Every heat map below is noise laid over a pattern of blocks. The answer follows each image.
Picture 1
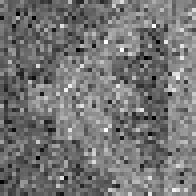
top and bottom mirror each other
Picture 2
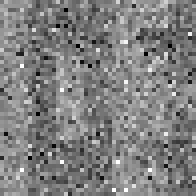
top and bottom mirror each other
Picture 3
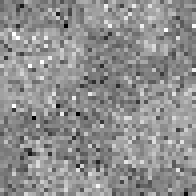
the same after a half turn
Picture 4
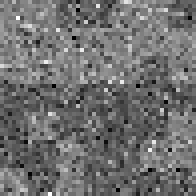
no symmetry
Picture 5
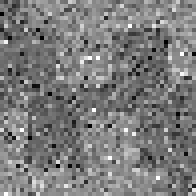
the same after a half turn
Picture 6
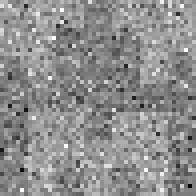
left and right mirror each other
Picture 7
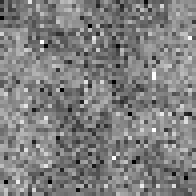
the same after a half turn
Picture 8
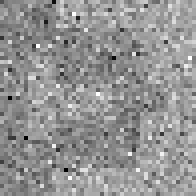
top and bottom mirror each other
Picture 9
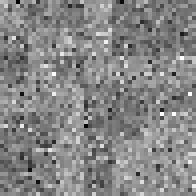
mirrored about the diagonal from the top left
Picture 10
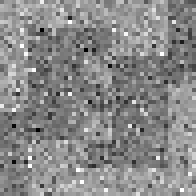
the same after a half turn
